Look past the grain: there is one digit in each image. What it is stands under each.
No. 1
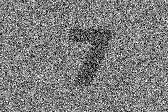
7
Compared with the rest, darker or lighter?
darker
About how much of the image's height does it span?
half
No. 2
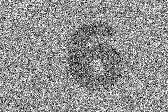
6
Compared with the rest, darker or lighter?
darker
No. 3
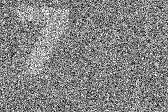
7
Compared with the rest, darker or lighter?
lighter
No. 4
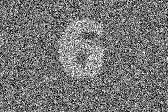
6
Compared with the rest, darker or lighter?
lighter
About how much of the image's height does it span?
half
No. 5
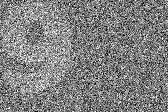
9
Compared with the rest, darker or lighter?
lighter
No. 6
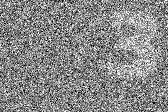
3
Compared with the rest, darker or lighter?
lighter
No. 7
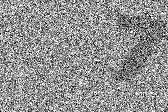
7
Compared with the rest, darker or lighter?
darker
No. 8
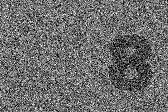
8
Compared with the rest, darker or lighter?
darker
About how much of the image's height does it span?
half
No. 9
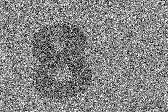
8
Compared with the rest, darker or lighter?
darker
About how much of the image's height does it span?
two thirds
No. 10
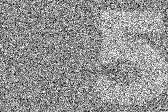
5
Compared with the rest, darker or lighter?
lighter
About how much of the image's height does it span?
nearly all
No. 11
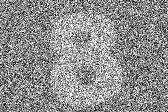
8
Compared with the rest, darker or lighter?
lighter
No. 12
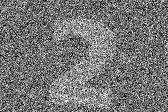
2
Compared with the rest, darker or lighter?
lighter
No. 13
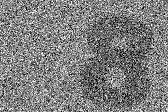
8
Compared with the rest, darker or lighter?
darker
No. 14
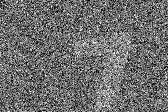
7
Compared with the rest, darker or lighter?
lighter
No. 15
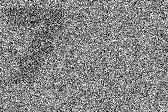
7
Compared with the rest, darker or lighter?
darker
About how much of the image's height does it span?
two thirds
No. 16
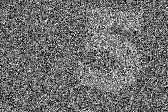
5
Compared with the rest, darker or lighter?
lighter
